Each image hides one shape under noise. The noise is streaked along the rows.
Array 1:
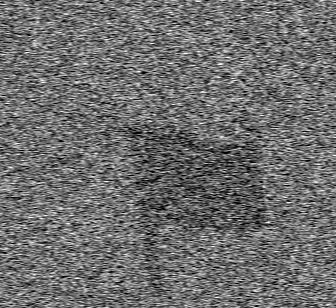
flag
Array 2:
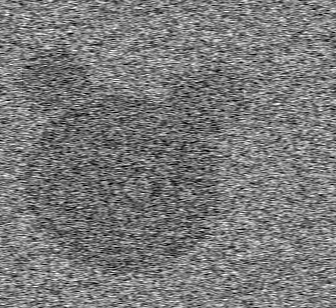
bear's head
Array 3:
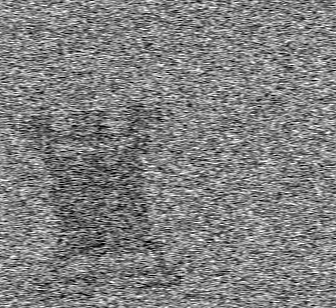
chess rook
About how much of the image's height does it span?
two thirds
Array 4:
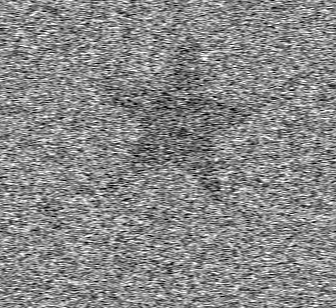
star
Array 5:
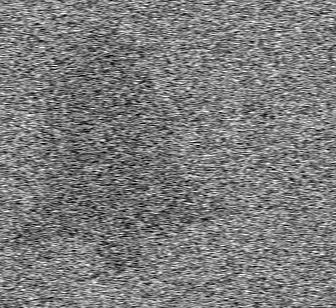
bell
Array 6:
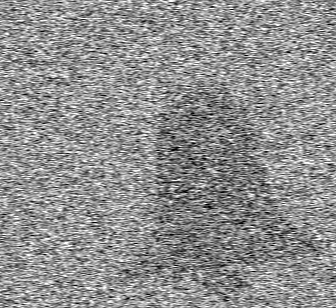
bell
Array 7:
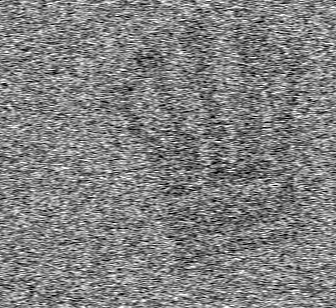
chess queen
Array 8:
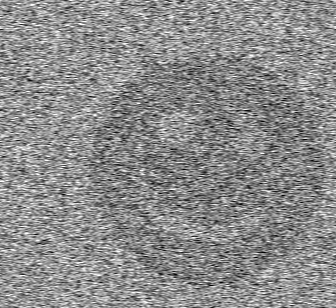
smiling face
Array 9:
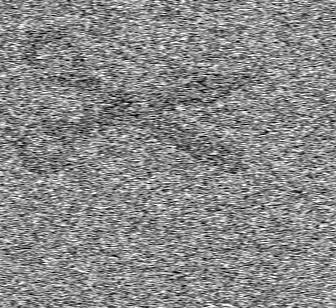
pair of scissors
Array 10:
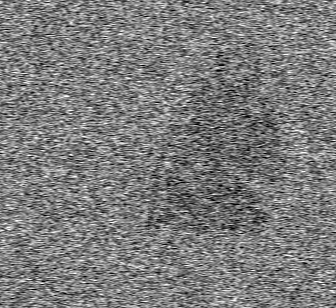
chess knight
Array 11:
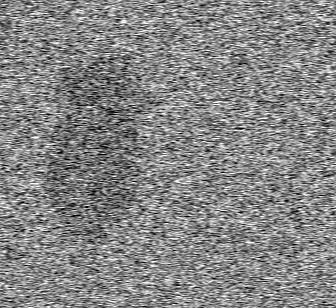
footprint
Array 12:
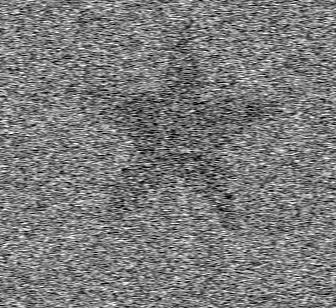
star
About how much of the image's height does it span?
two thirds
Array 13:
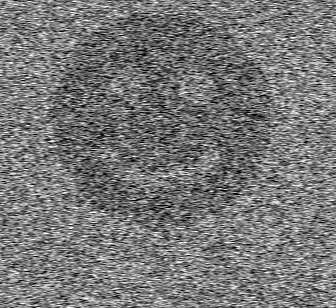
smiling face
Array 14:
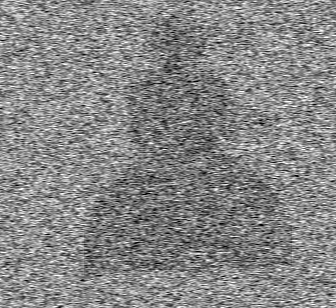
chess pawn
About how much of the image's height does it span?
nearly all
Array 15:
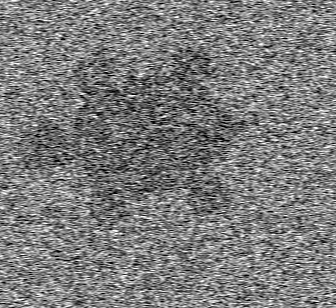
turtle
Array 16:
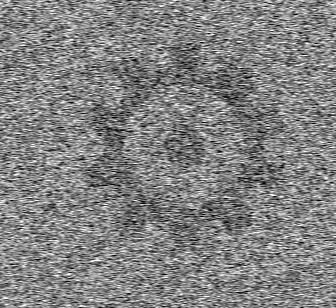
gear
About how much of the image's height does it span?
two thirds
